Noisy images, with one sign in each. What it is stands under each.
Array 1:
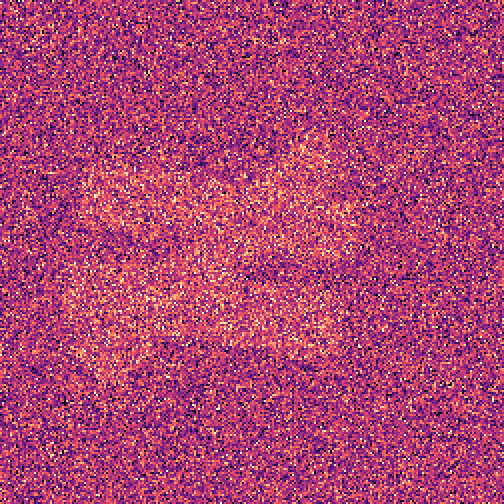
not-equal sign
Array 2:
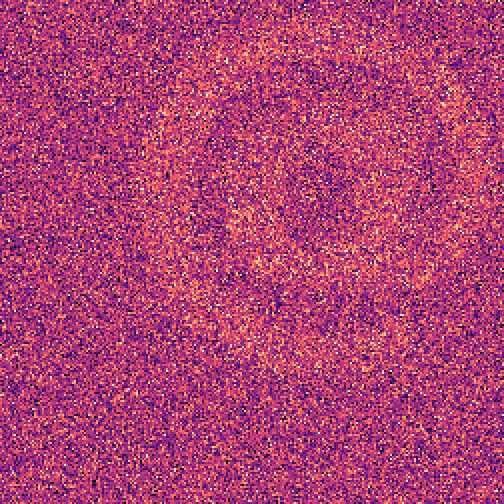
at sign
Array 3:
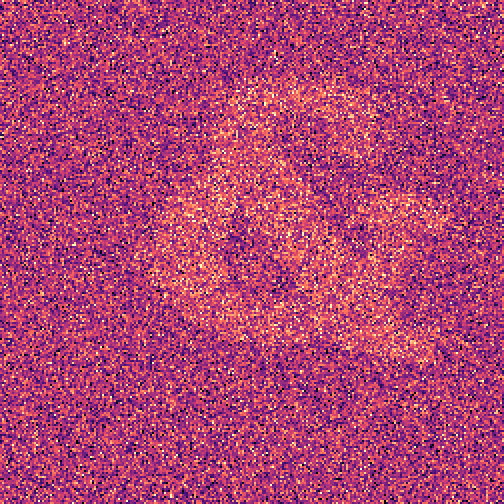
ampersand
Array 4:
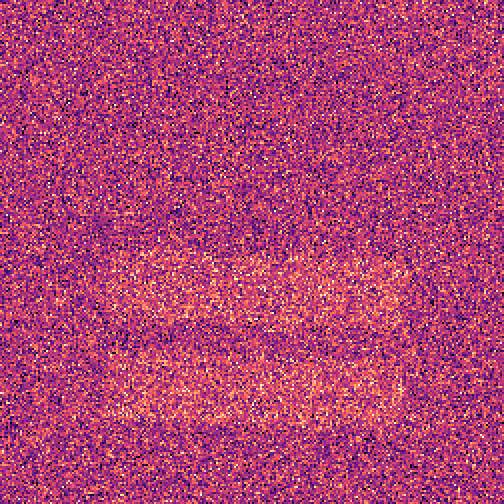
equals sign
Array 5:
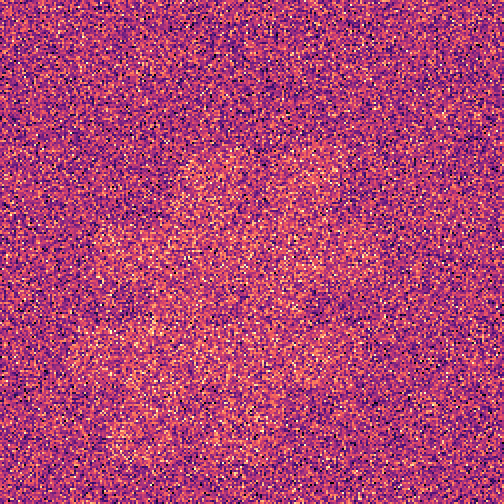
hash sign
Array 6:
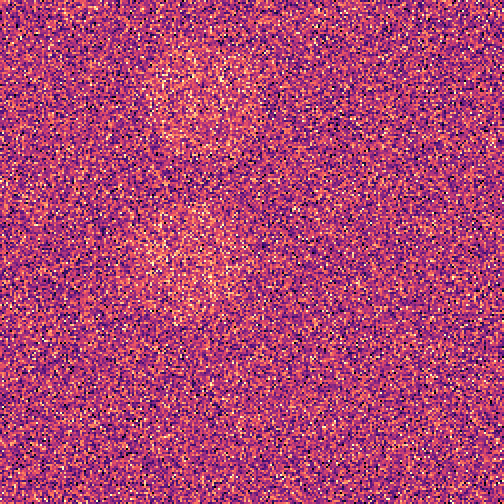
colon
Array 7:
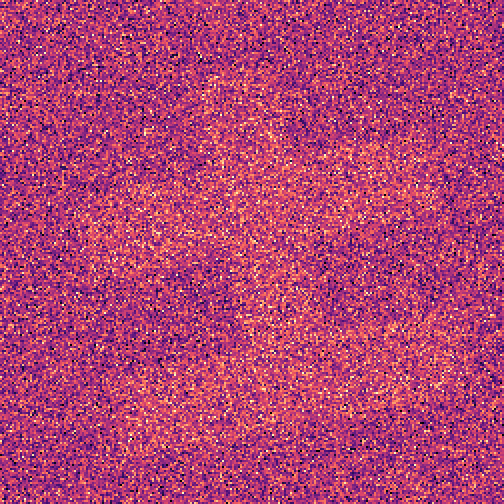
plus-minus sign
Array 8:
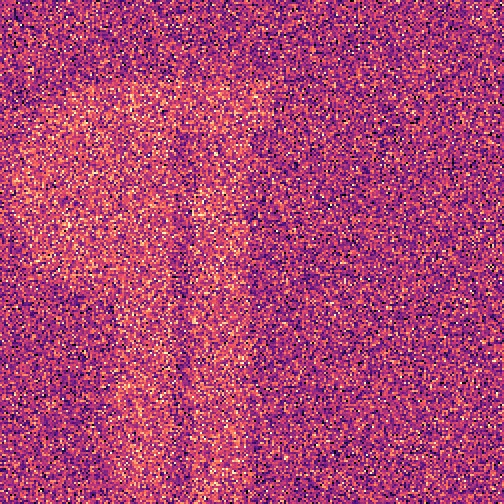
pilcrow
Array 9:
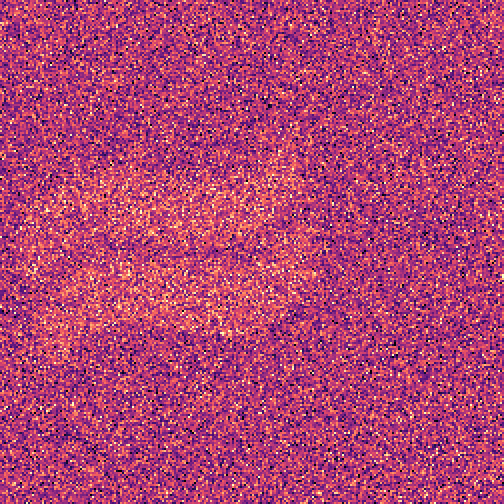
approximately sign
